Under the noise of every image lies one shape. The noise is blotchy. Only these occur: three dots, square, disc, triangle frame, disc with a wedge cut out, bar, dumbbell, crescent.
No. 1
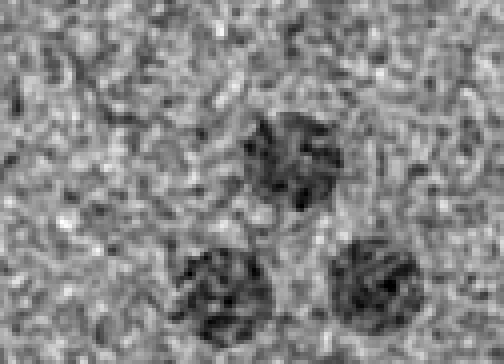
dark three dots
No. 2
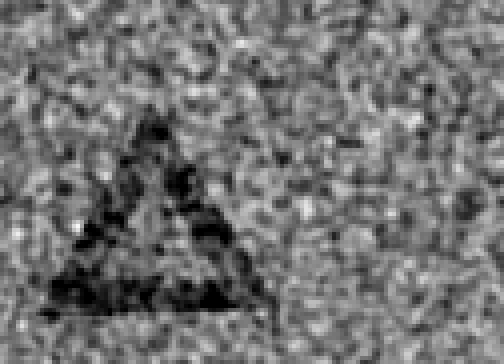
dark triangle frame
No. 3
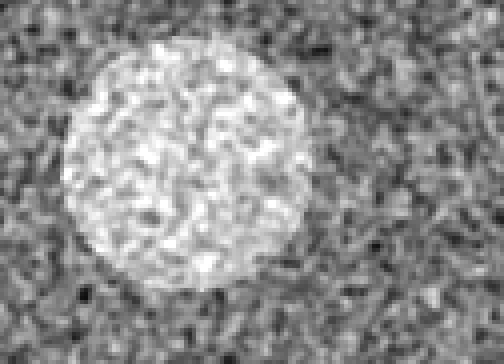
light disc
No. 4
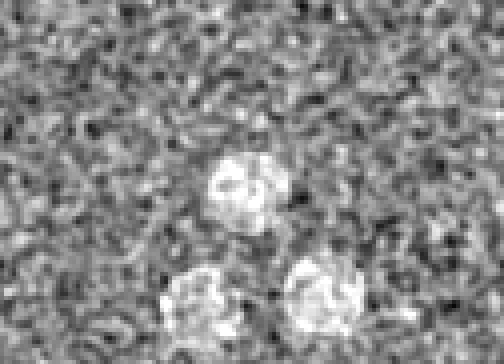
light three dots
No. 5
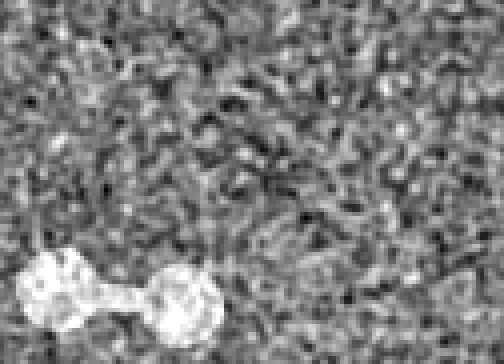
light dumbbell, bottom left
